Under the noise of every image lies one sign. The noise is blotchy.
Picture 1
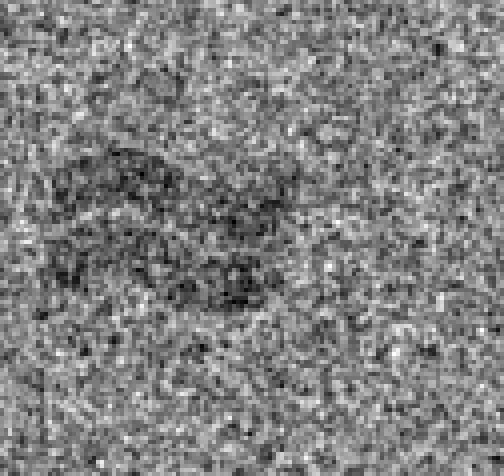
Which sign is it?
approximately sign
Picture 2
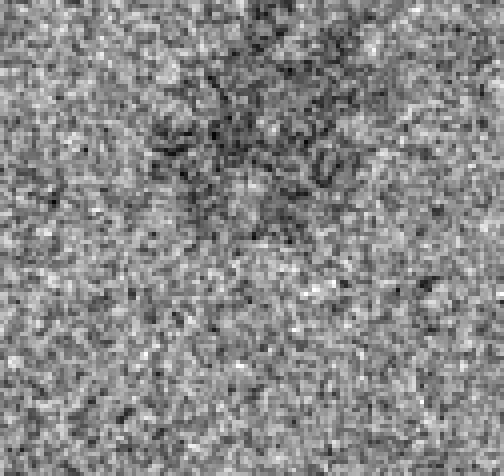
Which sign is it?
hash sign
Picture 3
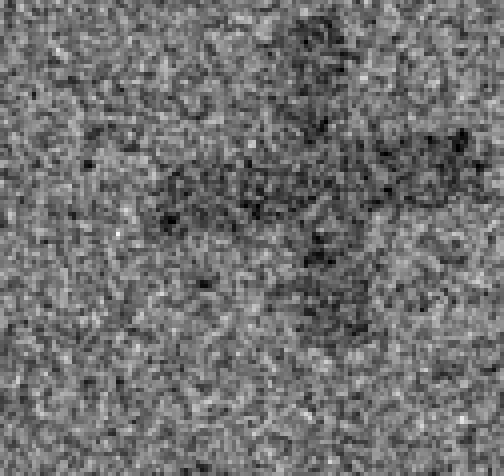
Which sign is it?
plus sign
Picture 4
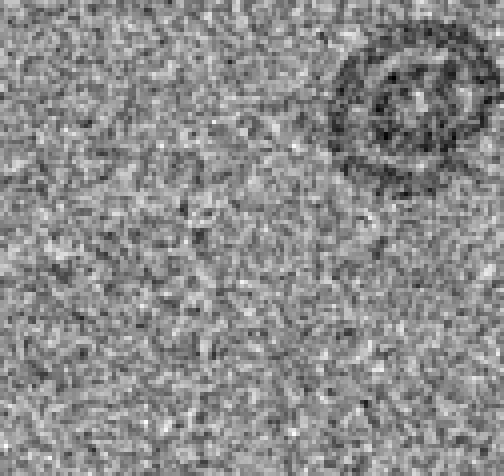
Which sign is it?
at sign
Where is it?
top right
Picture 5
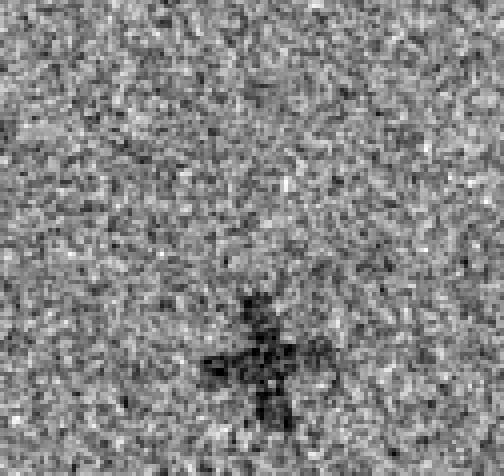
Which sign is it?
plus sign
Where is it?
bottom middle
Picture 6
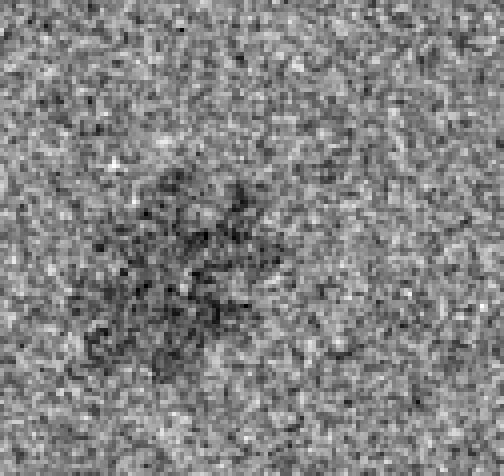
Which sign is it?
hash sign
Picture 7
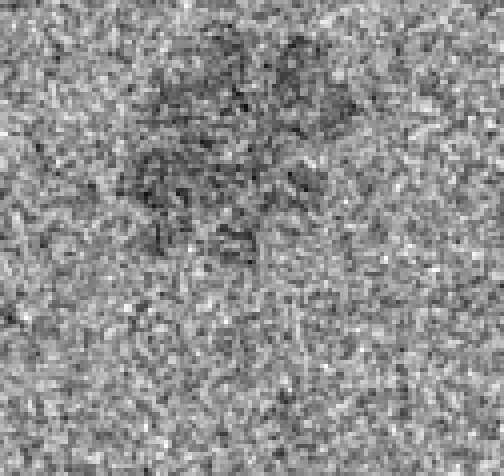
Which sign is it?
hash sign
